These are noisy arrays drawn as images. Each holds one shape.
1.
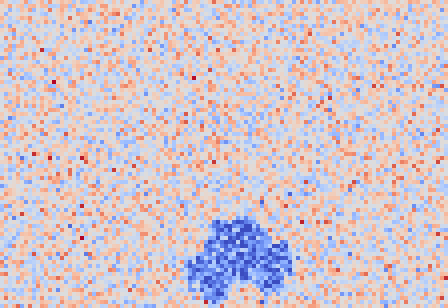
car
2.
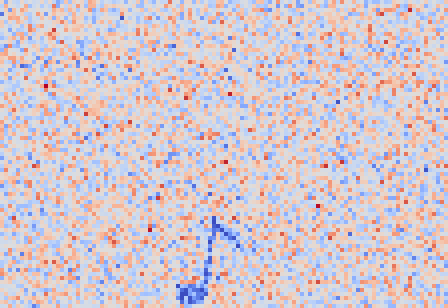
musical note
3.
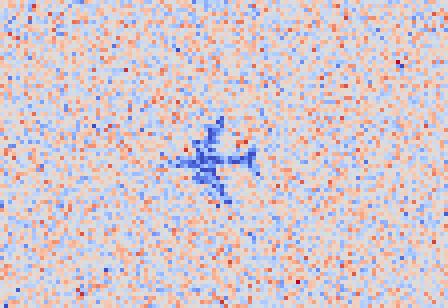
airplane
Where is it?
centre
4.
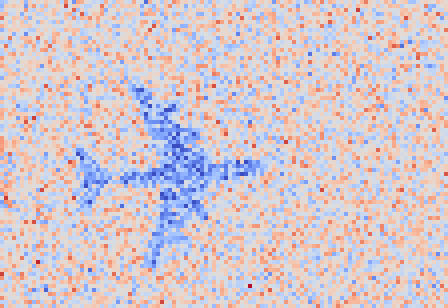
airplane
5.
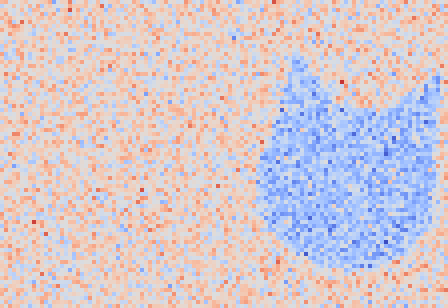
cat's head
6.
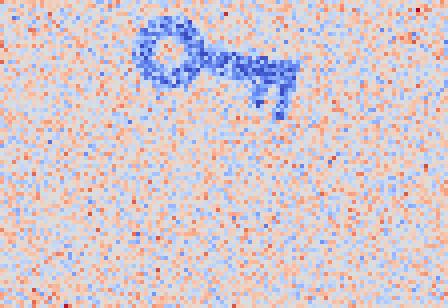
key
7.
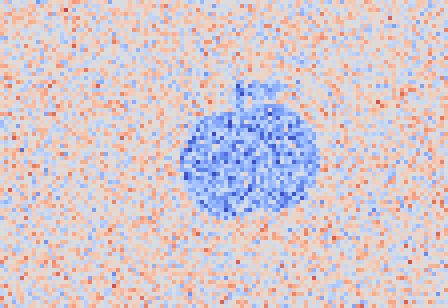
apple
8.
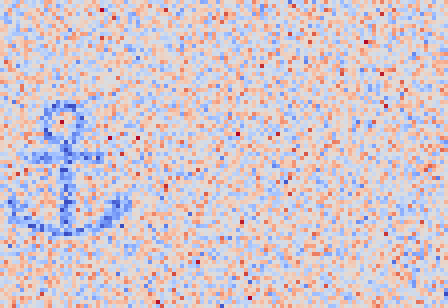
anchor
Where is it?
middle left
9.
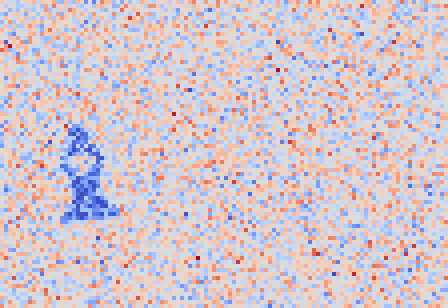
chess bishop
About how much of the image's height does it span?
a third
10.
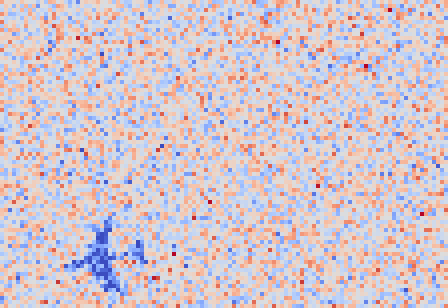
airplane
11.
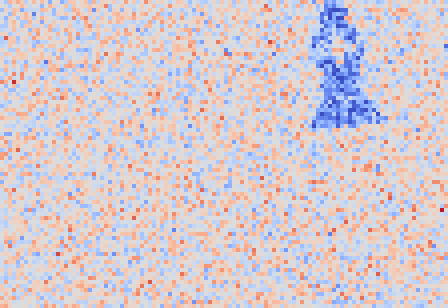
chess bishop
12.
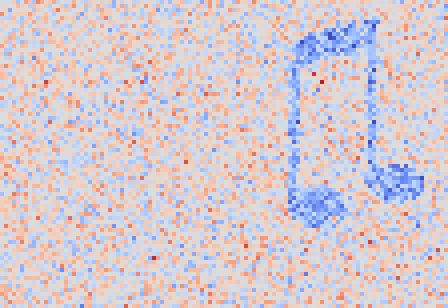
pair of musical notes
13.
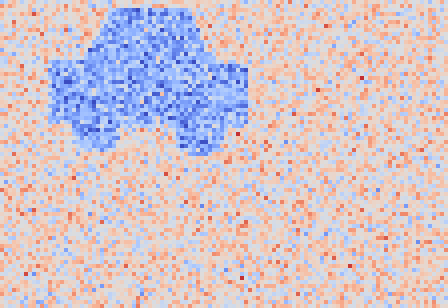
car
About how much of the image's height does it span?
half
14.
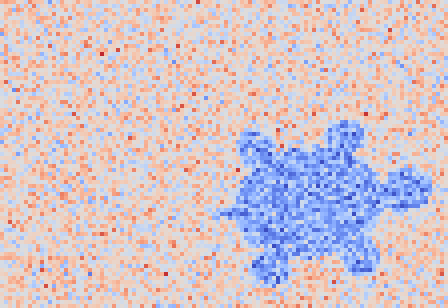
turtle
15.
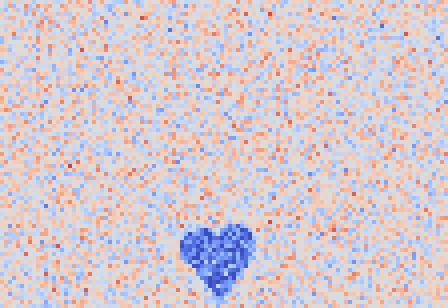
heart
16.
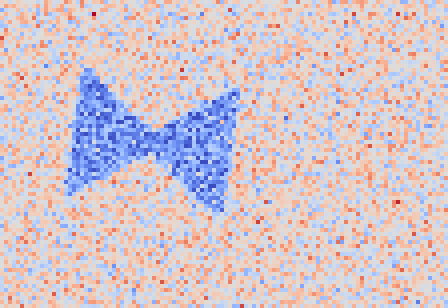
bow tie
